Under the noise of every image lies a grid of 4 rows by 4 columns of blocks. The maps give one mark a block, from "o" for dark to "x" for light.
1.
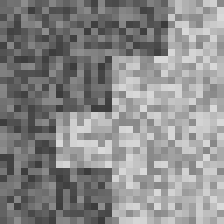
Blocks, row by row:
ooox
ooxx
oxxx
ooxx
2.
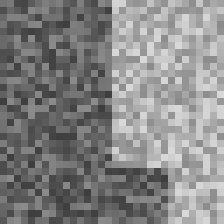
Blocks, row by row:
ooxx
ooxx
ooxx
ooox
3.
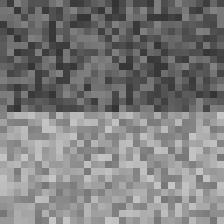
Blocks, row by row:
oooo
oooo
xxxx
xxxx
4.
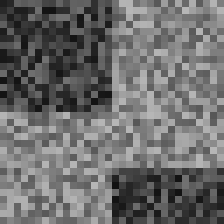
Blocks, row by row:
ooxx
ooxx
xxxx
xxoo
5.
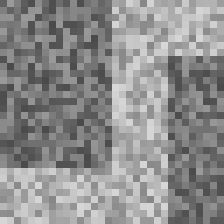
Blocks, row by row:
ooxx
ooxo
ooxo
xxxo
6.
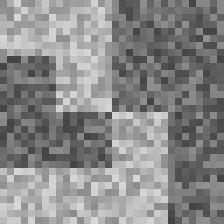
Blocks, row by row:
xxoo
oxoo
ooxo
xxxo
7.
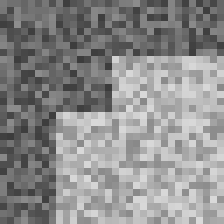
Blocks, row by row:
oooo
ooxx
oxxx
oxxx
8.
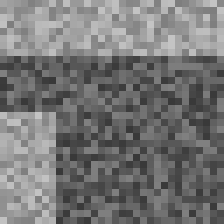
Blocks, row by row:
xxxx
oooo
xooo
xooo
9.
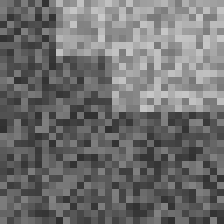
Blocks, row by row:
oxxx
ooxx
oooo
oooo
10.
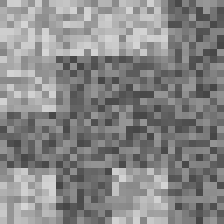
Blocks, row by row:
xxxo
xooo
oooo
xoxo
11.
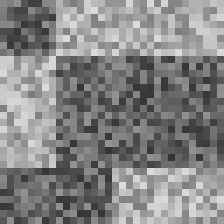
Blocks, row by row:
oxxx
xooo
xooo
ooxx
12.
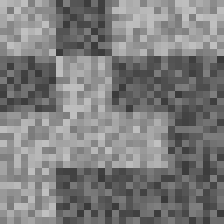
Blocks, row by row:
xoxx
oxoo
xxxo
xooo
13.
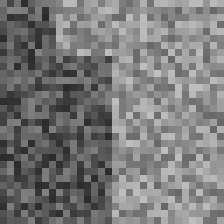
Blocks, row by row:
oxxx
ooxx
ooxx
ooxx
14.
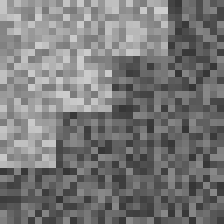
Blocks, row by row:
xxxo
xxoo
xooo
oooo
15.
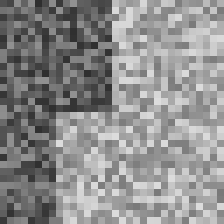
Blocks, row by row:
ooxx
ooxx
oxxx
oxxx
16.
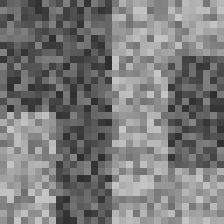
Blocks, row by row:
ooxx
ooxo
xoxo
xoxx
